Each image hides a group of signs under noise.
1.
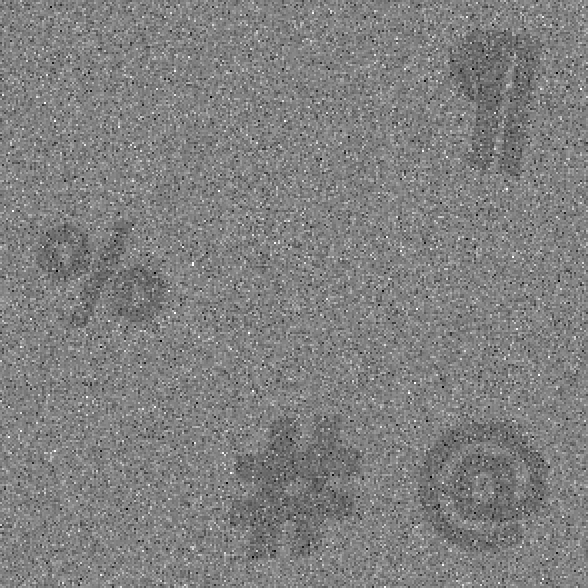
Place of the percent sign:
middle left
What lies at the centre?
nothing
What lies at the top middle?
nothing
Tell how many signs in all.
4
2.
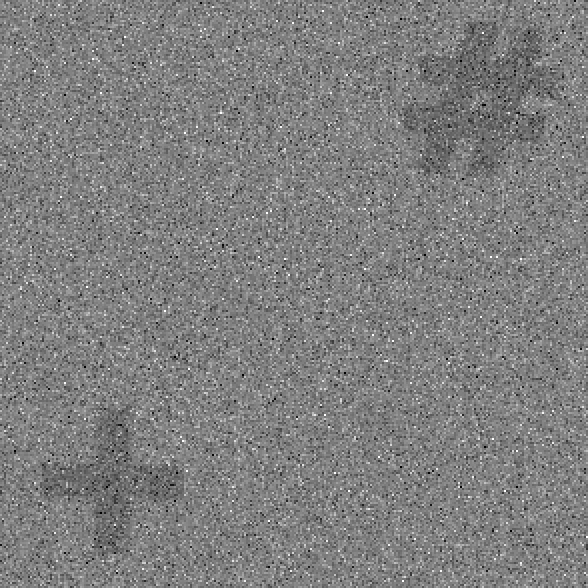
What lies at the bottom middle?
nothing
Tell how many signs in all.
2
